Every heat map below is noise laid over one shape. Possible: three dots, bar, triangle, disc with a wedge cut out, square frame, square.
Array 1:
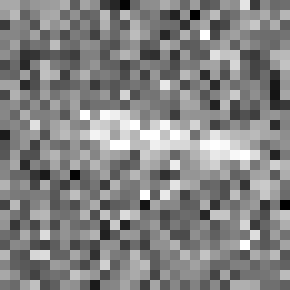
bar
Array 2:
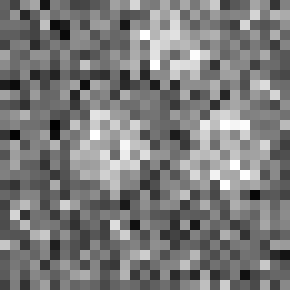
three dots
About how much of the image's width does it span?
two thirds
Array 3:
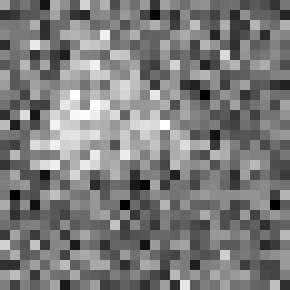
triangle
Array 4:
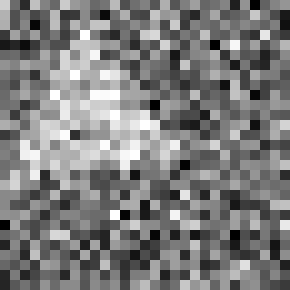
triangle
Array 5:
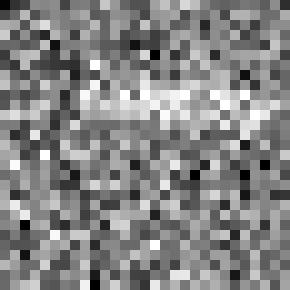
bar
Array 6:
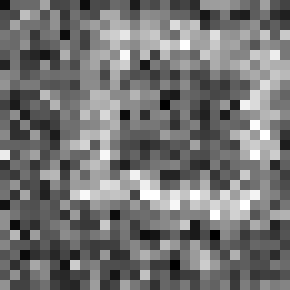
square frame
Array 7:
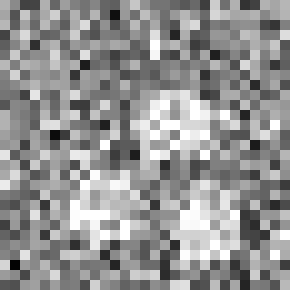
three dots
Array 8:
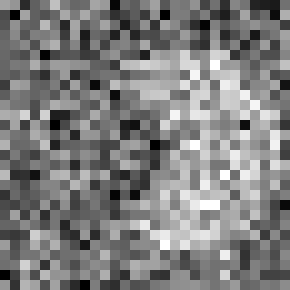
disc with a wedge cut out
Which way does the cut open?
left
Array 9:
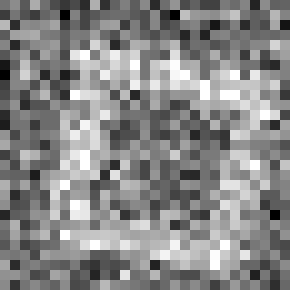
square frame
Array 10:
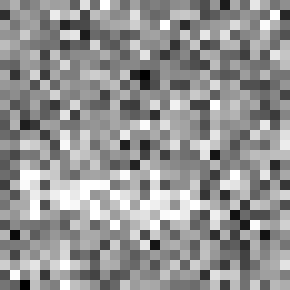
bar
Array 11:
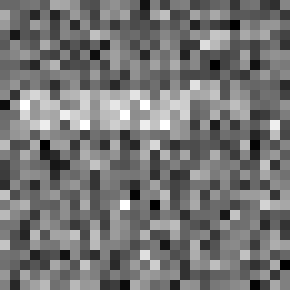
bar
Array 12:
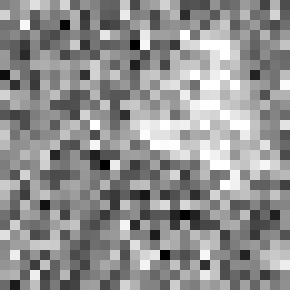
triangle
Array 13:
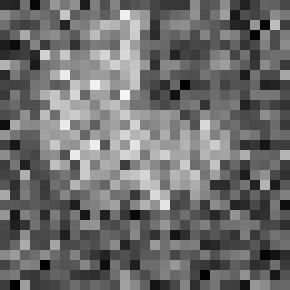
disc with a wedge cut out
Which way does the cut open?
up and right
